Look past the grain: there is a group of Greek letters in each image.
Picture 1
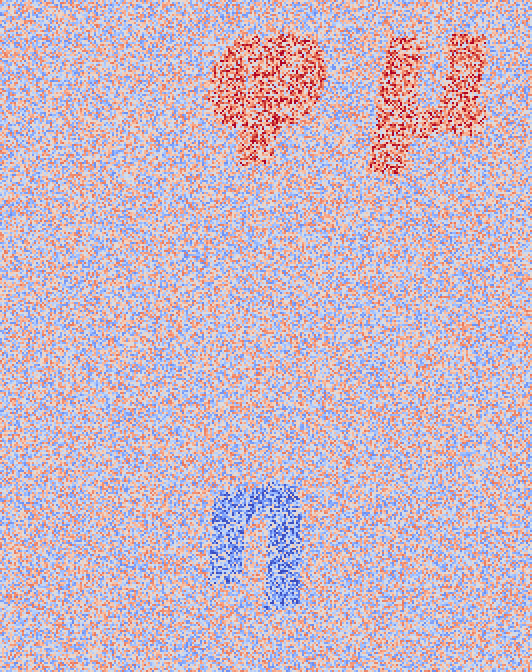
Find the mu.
top right
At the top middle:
phi
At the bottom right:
nothing
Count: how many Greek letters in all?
3
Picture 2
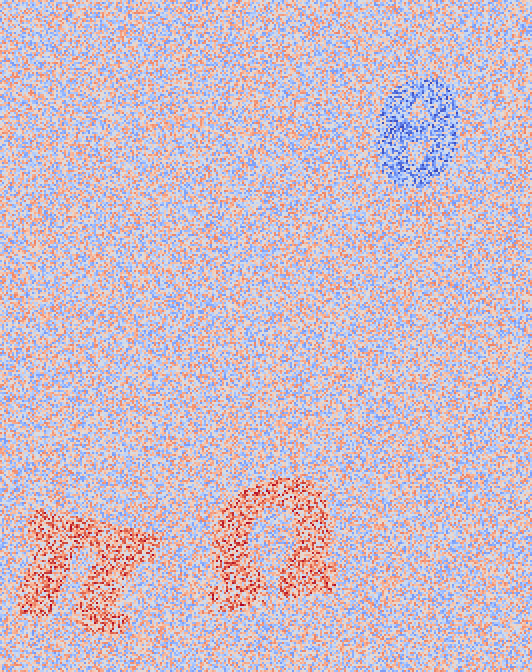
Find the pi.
bottom left
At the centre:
nothing
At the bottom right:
nothing
